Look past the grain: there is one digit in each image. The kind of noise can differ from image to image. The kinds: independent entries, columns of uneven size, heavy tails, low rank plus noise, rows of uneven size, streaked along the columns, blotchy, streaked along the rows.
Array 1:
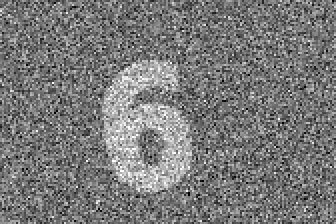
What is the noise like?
independent entries
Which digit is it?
6
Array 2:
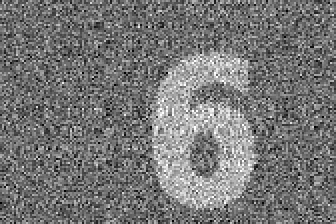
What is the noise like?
low rank plus noise
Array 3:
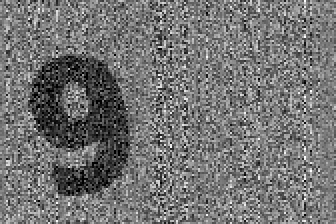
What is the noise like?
columns of uneven size
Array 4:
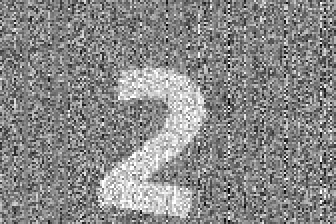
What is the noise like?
columns of uneven size
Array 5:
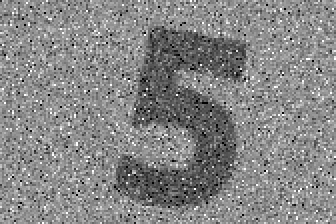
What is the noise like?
heavy tails
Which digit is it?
5
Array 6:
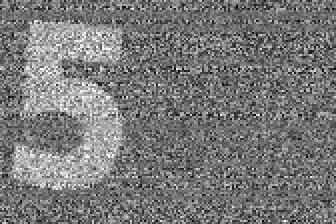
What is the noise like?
rows of uneven size
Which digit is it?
5
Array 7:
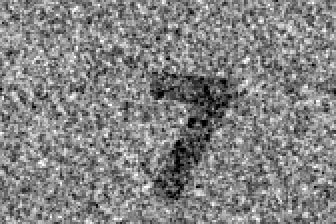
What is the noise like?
blotchy
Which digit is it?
7
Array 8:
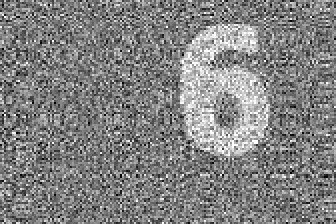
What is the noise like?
low rank plus noise
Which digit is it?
6
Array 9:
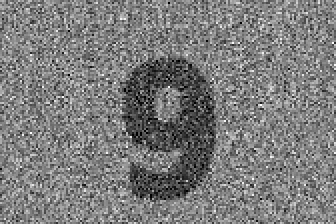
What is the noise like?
low rank plus noise
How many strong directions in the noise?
five to eight
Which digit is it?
9
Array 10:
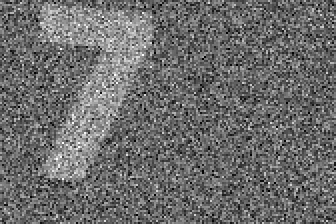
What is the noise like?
independent entries
